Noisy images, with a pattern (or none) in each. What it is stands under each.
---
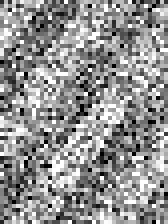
diagonal stripes
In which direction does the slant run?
bottom left to top right
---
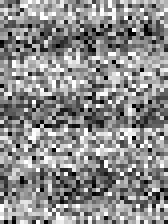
horizontal stripes
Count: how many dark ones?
3
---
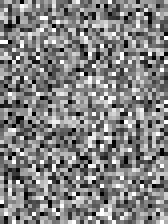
only noise
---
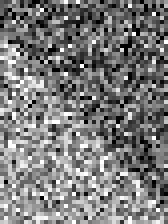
a sharp edge
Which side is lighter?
bottom left
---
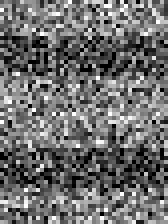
horizontal stripes
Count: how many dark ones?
2
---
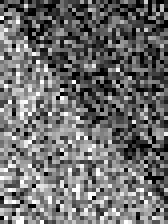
a sharp edge
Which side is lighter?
bottom left
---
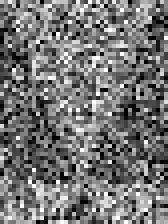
spokes from one point
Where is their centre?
bottom middle
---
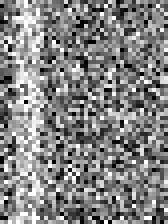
one vertical stripe
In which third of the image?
left
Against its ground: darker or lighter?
lighter
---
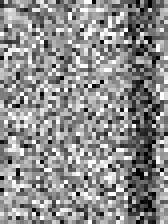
one vertical stripe
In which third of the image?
right
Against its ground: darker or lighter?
darker
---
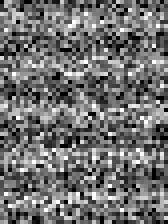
horizontal stripes
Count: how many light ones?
5
